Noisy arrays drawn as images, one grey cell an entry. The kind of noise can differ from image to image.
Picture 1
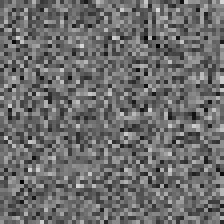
low rank plus noise
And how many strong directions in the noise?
three or four
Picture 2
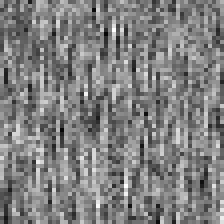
streaked along the columns
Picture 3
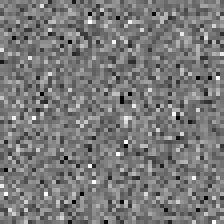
heavy tails
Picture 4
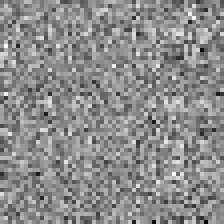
low rank plus noise
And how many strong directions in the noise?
one
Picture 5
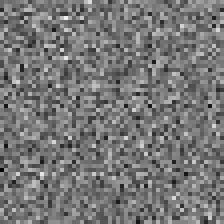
low rank plus noise
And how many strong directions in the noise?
one
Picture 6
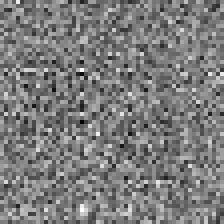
low rank plus noise
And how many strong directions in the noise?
one
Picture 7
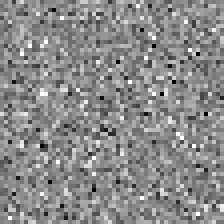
heavy tails
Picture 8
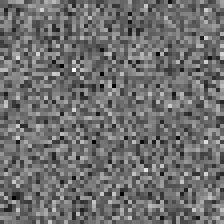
low rank plus noise
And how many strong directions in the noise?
one
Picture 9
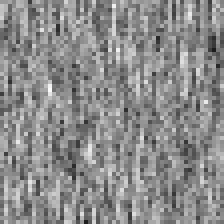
streaked along the columns
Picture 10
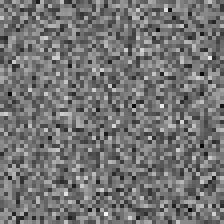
independent entries
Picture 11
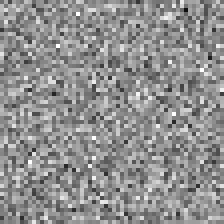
independent entries
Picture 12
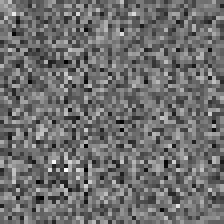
low rank plus noise
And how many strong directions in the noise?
three or four
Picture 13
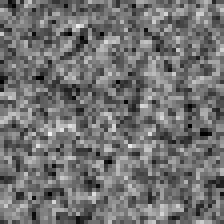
blotchy
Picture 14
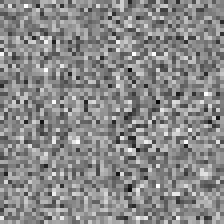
low rank plus noise
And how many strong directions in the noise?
five to eight
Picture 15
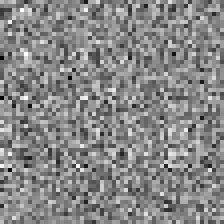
low rank plus noise
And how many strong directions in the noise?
one
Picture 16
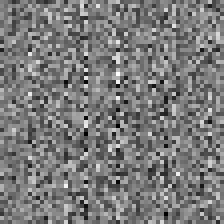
columns of uneven size
